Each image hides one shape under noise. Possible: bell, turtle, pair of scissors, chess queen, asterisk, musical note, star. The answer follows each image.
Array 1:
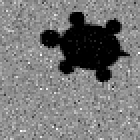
turtle
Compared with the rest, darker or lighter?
darker
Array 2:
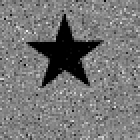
star
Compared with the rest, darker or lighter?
darker
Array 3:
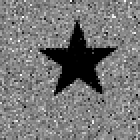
star
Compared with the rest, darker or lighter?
darker
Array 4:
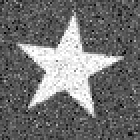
star
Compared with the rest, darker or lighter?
lighter
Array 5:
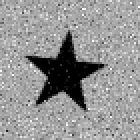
star
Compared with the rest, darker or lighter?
darker
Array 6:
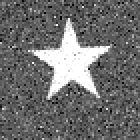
star
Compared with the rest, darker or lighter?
lighter
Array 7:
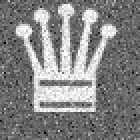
chess queen
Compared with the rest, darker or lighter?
lighter
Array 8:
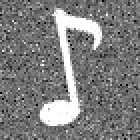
musical note
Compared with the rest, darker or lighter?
lighter
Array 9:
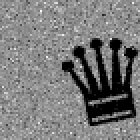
chess queen
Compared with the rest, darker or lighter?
darker
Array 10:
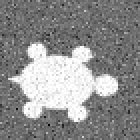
turtle
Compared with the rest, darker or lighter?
lighter
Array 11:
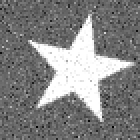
star
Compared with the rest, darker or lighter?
lighter
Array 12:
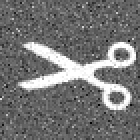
pair of scissors
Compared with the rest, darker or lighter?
lighter
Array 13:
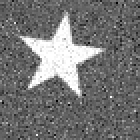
star
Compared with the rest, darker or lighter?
lighter
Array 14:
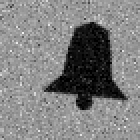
bell
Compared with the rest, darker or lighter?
darker
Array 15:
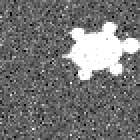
turtle
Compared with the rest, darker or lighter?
lighter
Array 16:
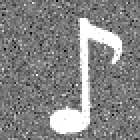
musical note
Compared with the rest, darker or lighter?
lighter
